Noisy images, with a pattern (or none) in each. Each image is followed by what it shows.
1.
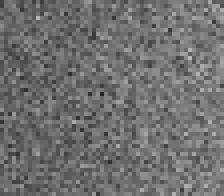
a smooth slope
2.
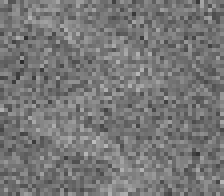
a wavy band
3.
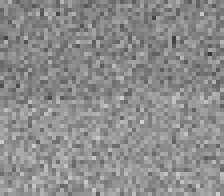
a sharp edge
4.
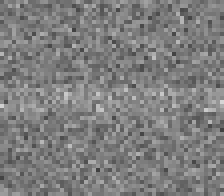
one horizontal stripe
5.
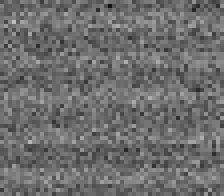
horizontal stripes
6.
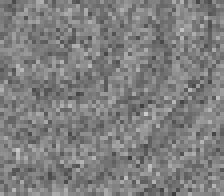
rings round one point
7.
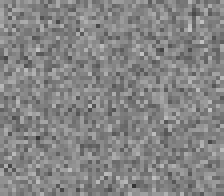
only noise
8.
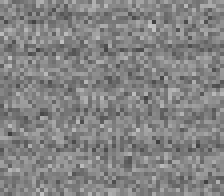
horizontal stripes
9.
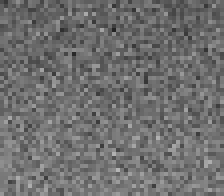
a smooth slope
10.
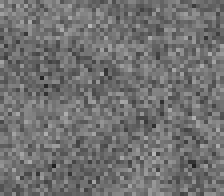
spokes from one point
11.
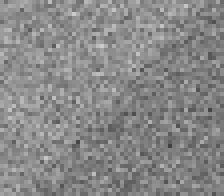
a sharp edge
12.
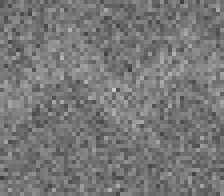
a wavy band
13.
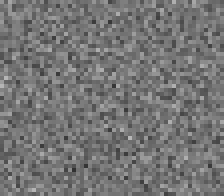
only noise
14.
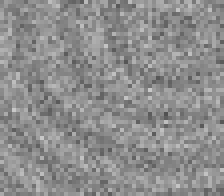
rings round one point
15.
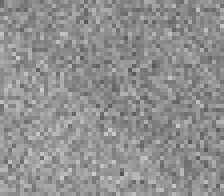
a sharp edge
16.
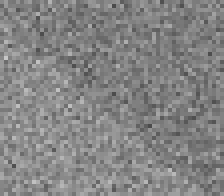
a sharp edge
